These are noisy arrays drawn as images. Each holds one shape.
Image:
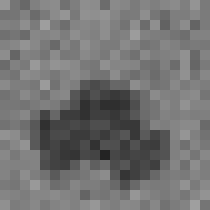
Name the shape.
car
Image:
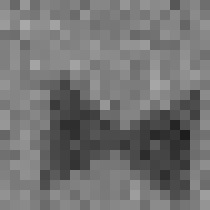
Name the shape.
bow tie
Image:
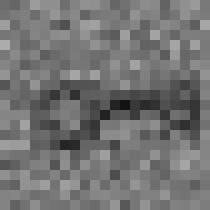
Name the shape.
key
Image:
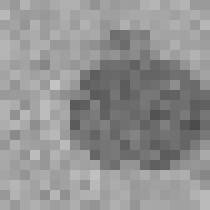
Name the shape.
apple
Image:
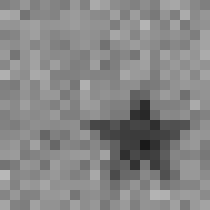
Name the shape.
star
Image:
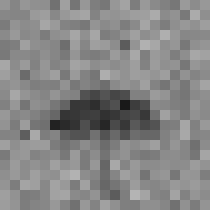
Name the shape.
umbrella
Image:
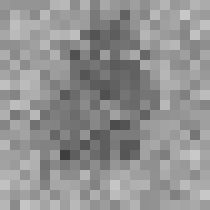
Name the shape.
chess knight
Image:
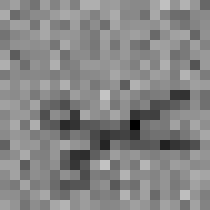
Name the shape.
pair of scissors
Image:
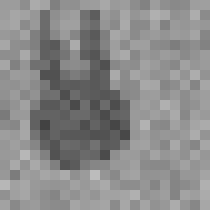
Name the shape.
rabbit's head
